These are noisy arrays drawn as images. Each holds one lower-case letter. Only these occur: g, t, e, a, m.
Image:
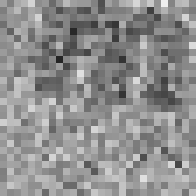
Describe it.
dark m
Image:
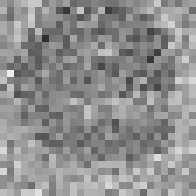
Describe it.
dark e
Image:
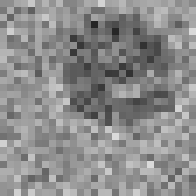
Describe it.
dark e
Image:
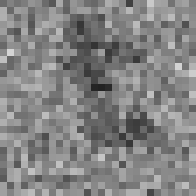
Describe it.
dark t
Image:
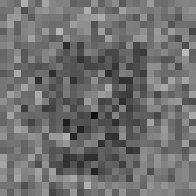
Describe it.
dark g
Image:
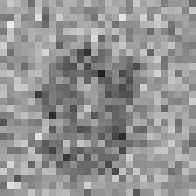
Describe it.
dark g
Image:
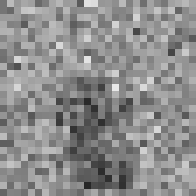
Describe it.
dark t
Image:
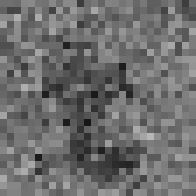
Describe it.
dark t
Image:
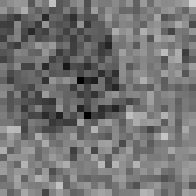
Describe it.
dark a
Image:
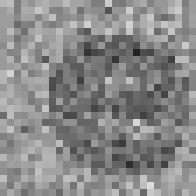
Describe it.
dark e
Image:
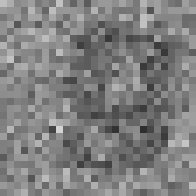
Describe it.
dark g
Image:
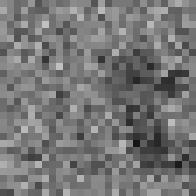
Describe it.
dark t
